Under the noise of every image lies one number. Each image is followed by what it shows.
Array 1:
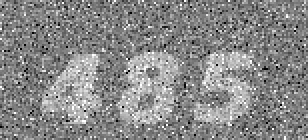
485
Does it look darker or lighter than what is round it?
lighter
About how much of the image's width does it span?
two thirds
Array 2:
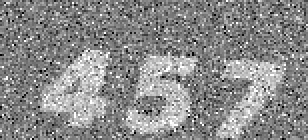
457
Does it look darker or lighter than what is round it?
lighter
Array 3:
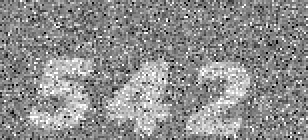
542
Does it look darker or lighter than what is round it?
lighter
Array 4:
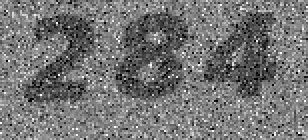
284
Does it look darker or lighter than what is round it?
darker
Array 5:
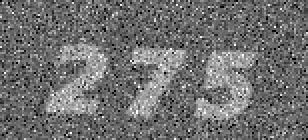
275
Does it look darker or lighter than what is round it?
lighter
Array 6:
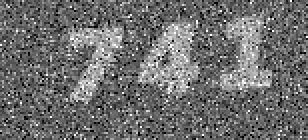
741
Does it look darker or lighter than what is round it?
lighter
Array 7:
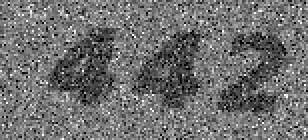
442
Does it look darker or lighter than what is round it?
darker
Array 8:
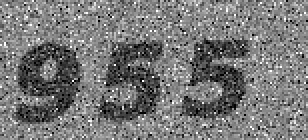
955
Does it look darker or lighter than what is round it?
darker
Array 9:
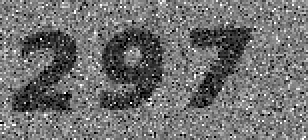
297
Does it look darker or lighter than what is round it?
darker
